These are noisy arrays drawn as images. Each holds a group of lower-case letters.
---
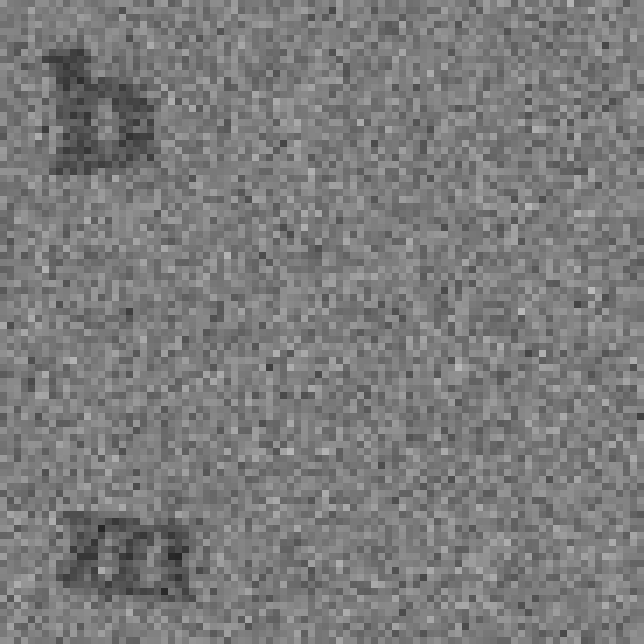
top left: b; bottom left: m
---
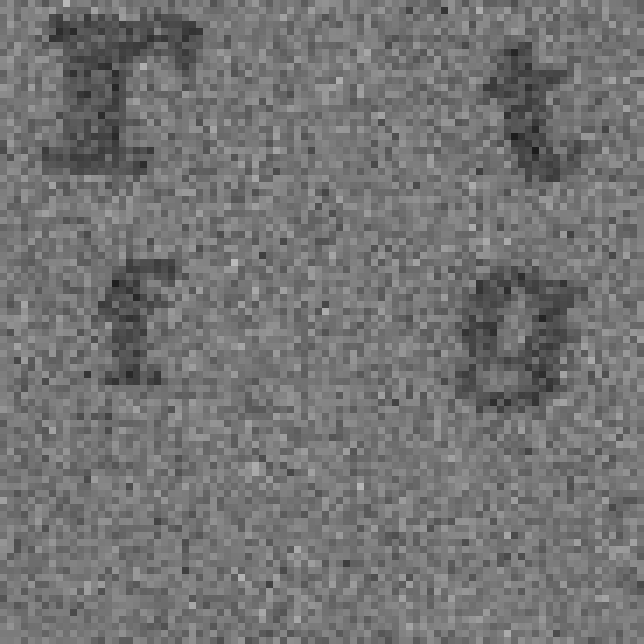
top left: r; top right: t; middle left: f; middle right: g
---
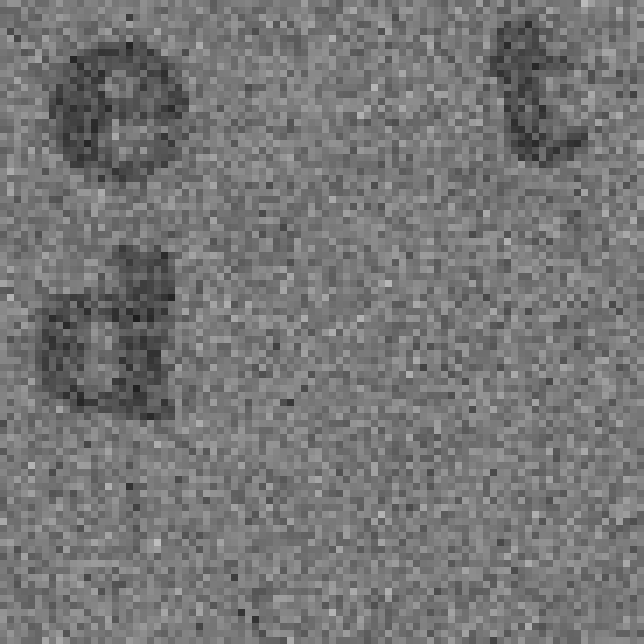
top left: e; top right: t; middle left: d
